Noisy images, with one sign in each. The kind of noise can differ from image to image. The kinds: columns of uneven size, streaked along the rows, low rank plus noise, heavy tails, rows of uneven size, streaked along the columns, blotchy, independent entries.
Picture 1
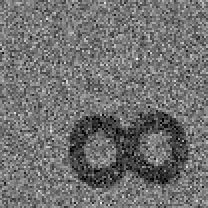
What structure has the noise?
independent entries
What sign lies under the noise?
infinity sign
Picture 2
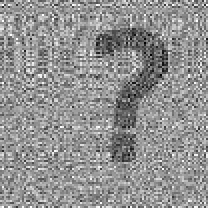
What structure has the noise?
low rank plus noise
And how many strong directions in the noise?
two
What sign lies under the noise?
question mark
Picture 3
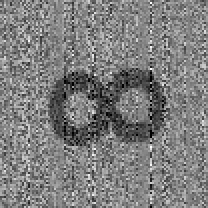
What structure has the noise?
columns of uneven size
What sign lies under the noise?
infinity sign
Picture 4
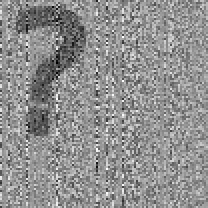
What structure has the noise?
columns of uneven size
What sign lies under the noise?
question mark
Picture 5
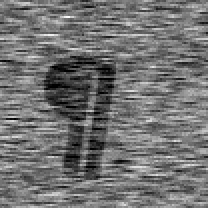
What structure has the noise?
streaked along the rows
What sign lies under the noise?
pilcrow
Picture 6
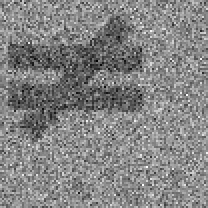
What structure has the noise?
independent entries
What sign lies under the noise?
not-equal sign
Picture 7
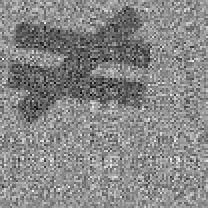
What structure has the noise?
low rank plus noise
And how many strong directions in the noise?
five to eight
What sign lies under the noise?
not-equal sign
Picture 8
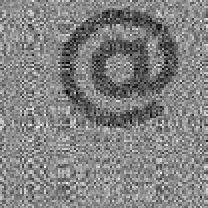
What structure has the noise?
low rank plus noise
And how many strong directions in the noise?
two
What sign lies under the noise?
at sign
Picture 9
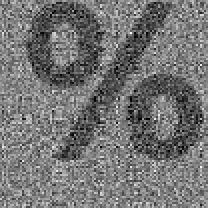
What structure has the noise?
low rank plus noise
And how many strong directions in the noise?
three or four
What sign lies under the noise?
percent sign
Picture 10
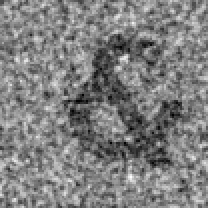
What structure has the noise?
blotchy
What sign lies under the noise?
ampersand
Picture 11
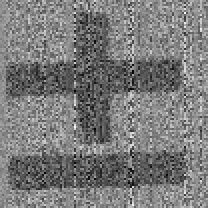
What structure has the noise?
columns of uneven size
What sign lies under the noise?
plus-minus sign
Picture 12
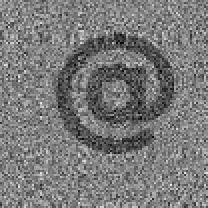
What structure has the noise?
low rank plus noise
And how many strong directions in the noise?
five to eight
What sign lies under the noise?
at sign
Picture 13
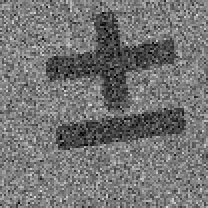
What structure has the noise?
independent entries
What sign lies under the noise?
plus-minus sign
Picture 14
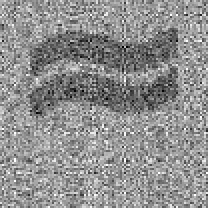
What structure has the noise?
low rank plus noise
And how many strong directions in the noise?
three or four
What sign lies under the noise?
approximately sign
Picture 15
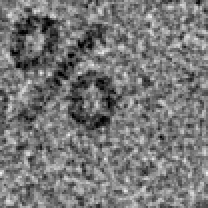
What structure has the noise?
blotchy
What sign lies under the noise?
percent sign
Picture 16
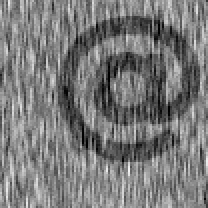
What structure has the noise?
streaked along the columns
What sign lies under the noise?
at sign
